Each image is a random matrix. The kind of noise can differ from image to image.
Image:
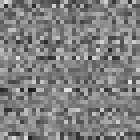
rows of uneven size
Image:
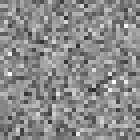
independent entries
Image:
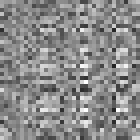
low rank plus noise
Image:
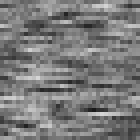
streaked along the rows
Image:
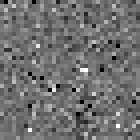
heavy tails
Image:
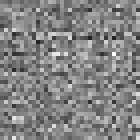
low rank plus noise
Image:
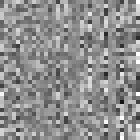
columns of uneven size
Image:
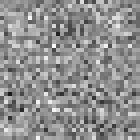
low rank plus noise
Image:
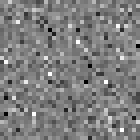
heavy tails
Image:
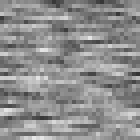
streaked along the rows
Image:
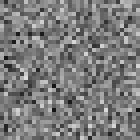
independent entries
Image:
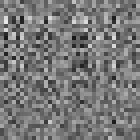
low rank plus noise
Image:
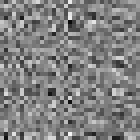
low rank plus noise
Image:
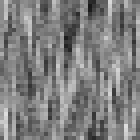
streaked along the columns
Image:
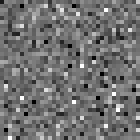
heavy tails
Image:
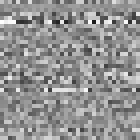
rows of uneven size
